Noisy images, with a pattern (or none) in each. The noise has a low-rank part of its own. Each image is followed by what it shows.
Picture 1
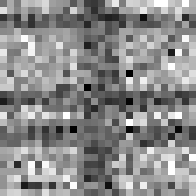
bands of rows crossing bands of columns
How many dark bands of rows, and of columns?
3 and 1
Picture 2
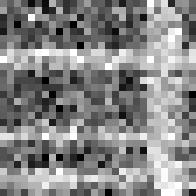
bands of rows crossing bands of columns
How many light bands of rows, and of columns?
3 and 1
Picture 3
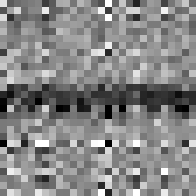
one band of rows
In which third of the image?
middle
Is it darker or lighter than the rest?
darker
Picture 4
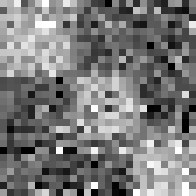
blocks along the diagonal
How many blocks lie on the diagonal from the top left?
3
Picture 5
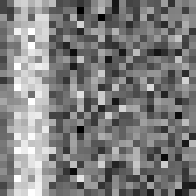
one band of columns
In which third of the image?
left
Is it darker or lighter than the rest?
lighter
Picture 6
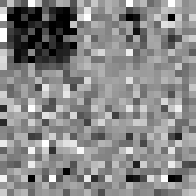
one block
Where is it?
top left
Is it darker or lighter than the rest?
darker
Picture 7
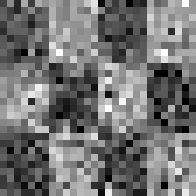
a checkerboard
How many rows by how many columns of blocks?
3 by 4
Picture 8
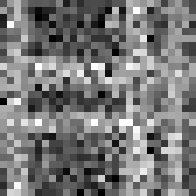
bands of rows crossing bands of columns
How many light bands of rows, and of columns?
2 and 3
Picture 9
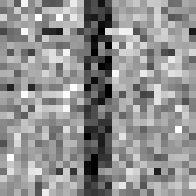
one band of columns
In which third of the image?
middle
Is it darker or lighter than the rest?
darker
